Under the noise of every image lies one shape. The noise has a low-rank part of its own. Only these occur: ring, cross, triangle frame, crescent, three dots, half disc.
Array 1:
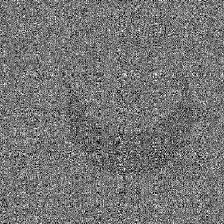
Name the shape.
crescent
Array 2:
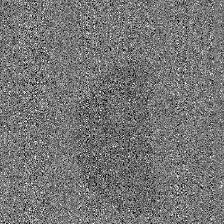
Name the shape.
half disc
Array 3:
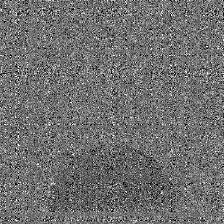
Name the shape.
half disc
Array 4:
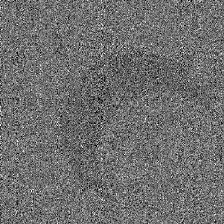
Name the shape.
crescent
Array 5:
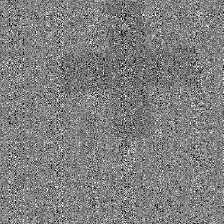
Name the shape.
cross
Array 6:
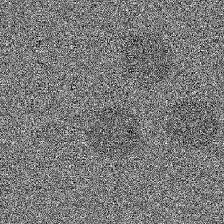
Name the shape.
three dots
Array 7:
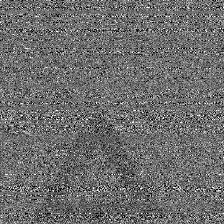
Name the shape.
triangle frame
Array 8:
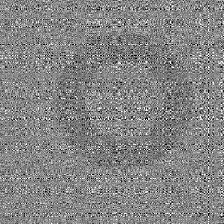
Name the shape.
ring
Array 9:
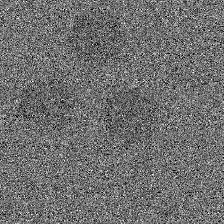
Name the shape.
three dots
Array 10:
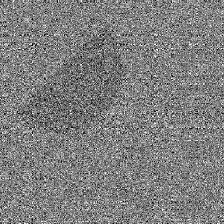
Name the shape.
half disc
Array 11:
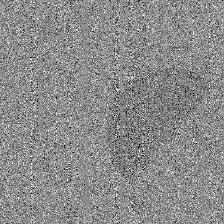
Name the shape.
half disc
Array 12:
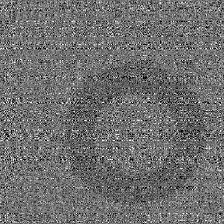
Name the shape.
ring
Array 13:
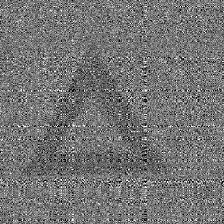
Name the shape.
triangle frame
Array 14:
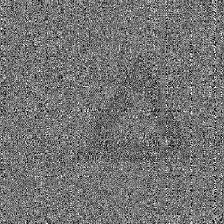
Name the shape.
triangle frame
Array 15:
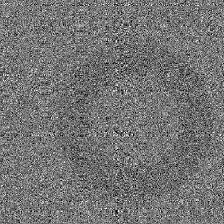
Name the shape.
ring
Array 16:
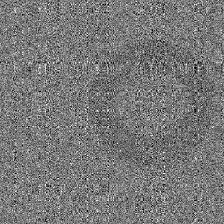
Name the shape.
ring
